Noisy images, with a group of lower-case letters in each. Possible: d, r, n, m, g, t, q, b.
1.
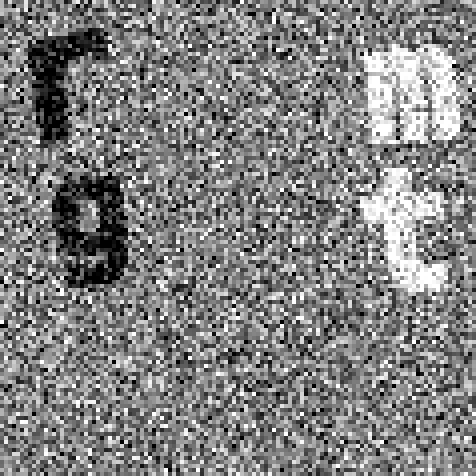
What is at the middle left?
g
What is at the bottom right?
nothing
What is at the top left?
r
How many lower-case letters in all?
4
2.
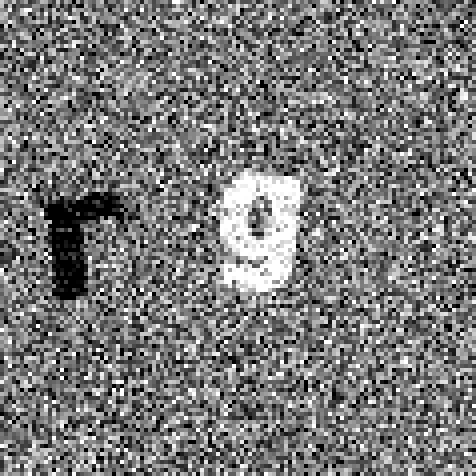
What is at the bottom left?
nothing
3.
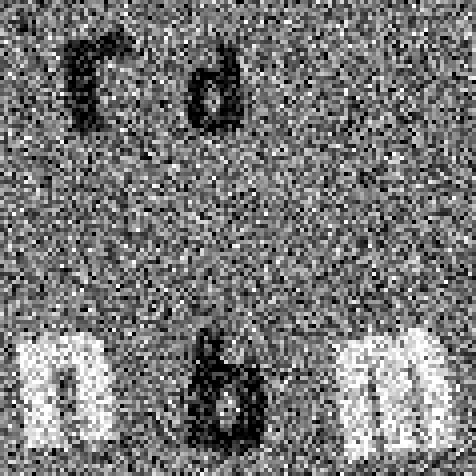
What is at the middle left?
nothing
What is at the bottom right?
m
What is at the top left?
r
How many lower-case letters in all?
5
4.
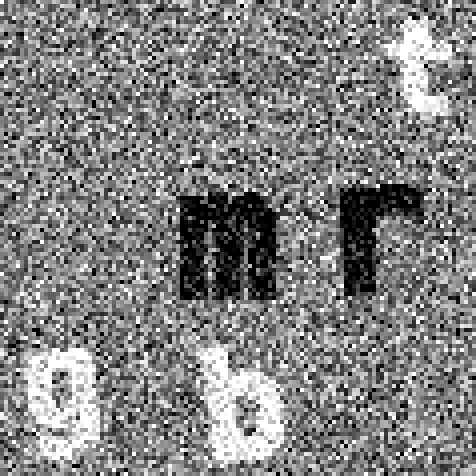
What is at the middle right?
r
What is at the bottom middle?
b
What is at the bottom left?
g
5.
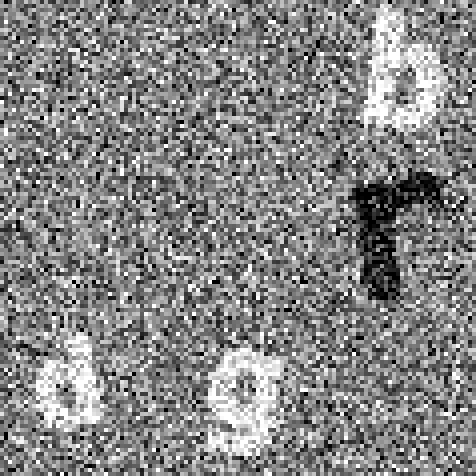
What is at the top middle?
nothing
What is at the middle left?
nothing
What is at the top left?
nothing
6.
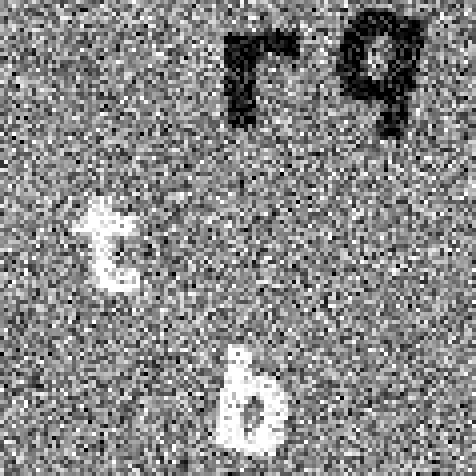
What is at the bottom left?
nothing
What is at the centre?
nothing
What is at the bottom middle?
b
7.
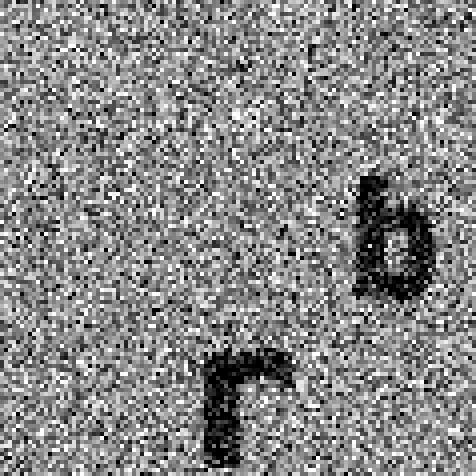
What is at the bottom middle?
r
